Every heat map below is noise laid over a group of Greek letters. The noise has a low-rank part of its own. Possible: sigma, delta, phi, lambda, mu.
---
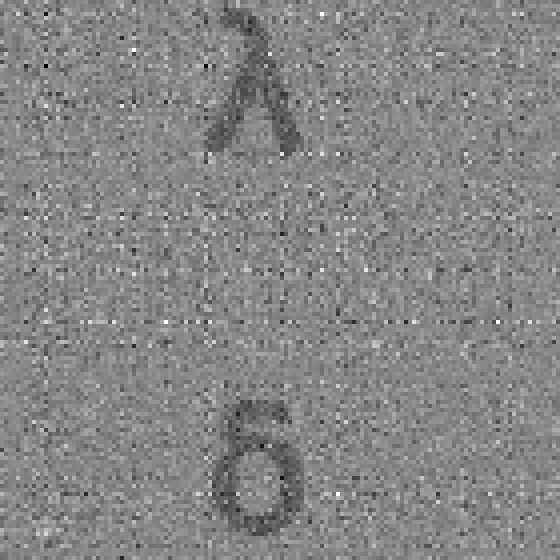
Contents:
top middle: dark lambda; bottom middle: dark delta
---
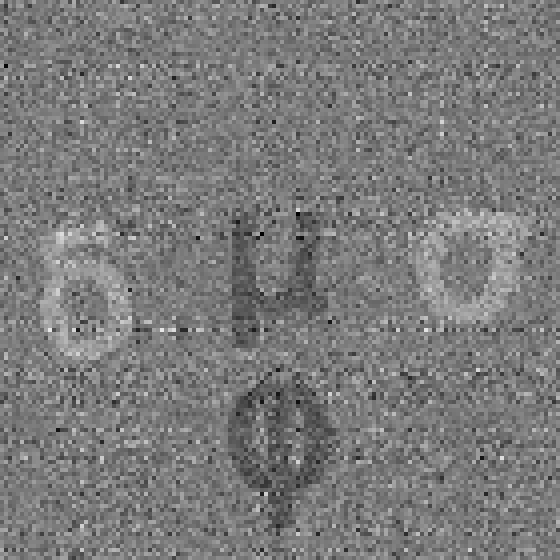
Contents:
middle left: light delta; centre: dark mu; middle right: light sigma; bottom middle: dark phi
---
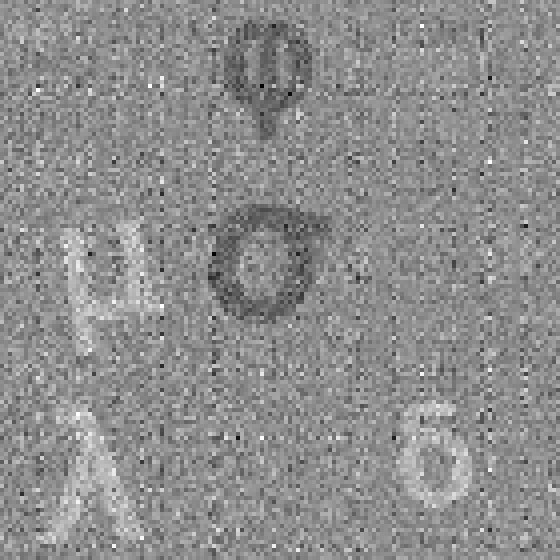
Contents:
top middle: dark phi; middle left: light mu; centre: dark sigma; bottom left: light lambda; bottom right: light delta
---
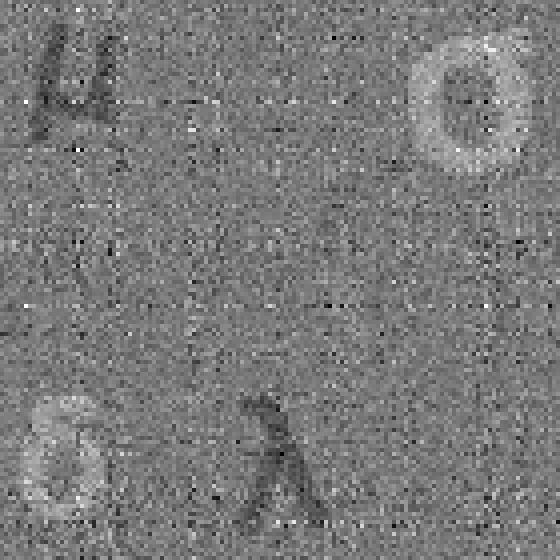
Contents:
top left: dark mu; top right: light sigma; bottom left: light delta; bottom middle: dark lambda
